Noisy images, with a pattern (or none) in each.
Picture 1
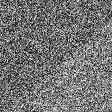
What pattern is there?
a sharp edge
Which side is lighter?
bottom right
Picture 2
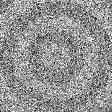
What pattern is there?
rings round one point
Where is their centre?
centre
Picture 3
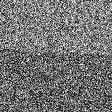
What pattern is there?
a sharp edge
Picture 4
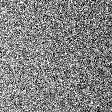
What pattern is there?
a smooth slope
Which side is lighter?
left
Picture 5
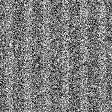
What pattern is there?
vertical stripes
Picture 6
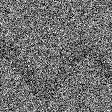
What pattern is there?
a wavy band
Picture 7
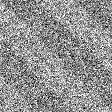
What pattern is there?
diagonal stripes
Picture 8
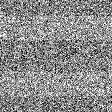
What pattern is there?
horizontal stripes
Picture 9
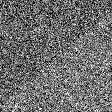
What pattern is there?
a sharp edge
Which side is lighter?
bottom right
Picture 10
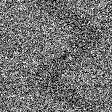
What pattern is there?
a wavy band
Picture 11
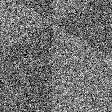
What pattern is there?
spokes from one point
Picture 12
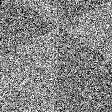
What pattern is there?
spokes from one point
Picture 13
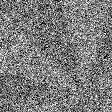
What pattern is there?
spokes from one point
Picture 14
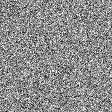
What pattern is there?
only noise
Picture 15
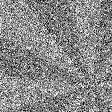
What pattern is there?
spokes from one point
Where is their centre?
bottom right
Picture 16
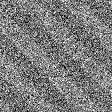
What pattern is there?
diagonal stripes
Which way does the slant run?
top left to bottom right
